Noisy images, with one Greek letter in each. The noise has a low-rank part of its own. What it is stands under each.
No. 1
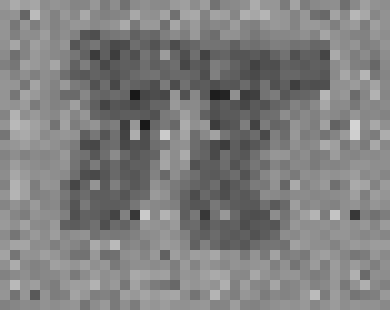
pi
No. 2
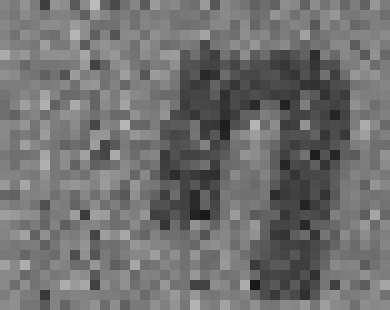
eta
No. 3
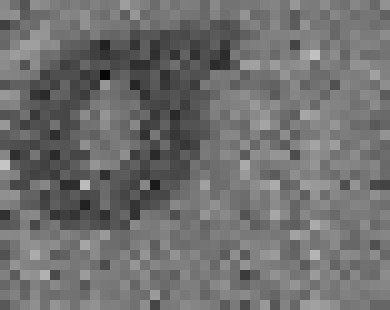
sigma
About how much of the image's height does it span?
two thirds
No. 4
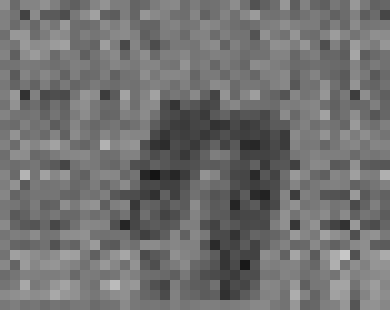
eta
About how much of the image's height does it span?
two thirds
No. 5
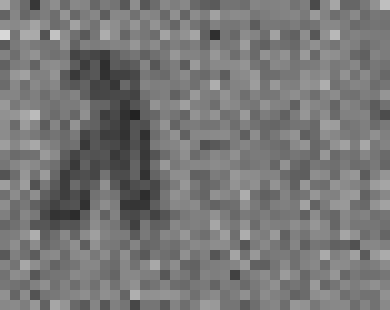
lambda
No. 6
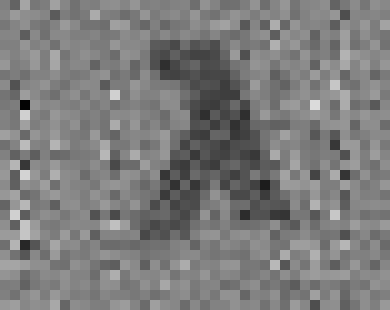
lambda
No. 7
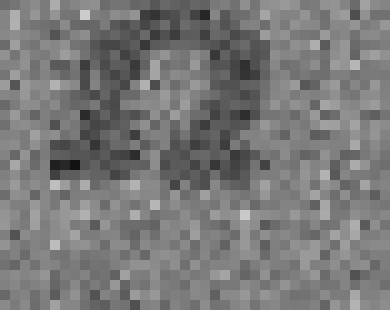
omega
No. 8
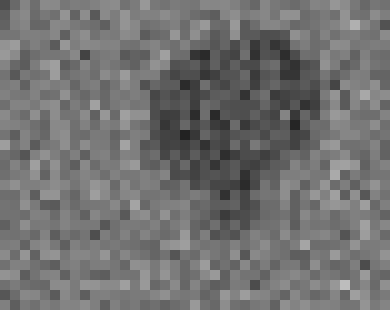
phi
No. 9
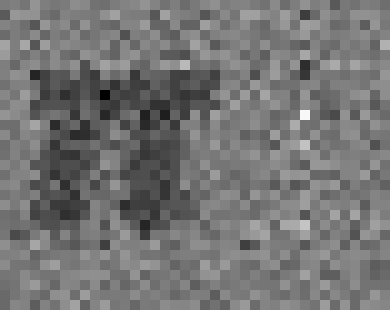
pi
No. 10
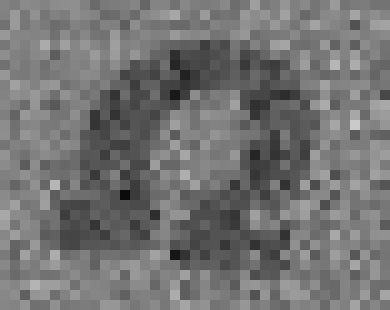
omega
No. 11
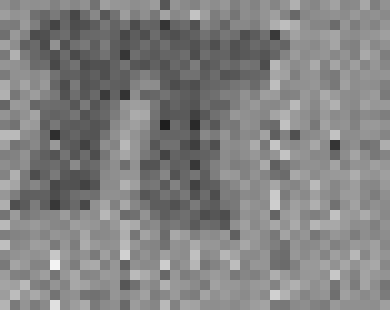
pi
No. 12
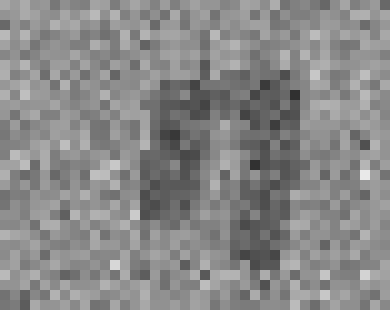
eta
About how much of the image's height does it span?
two thirds
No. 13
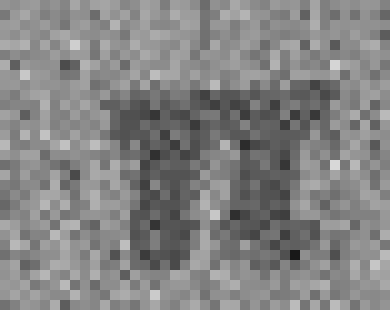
pi
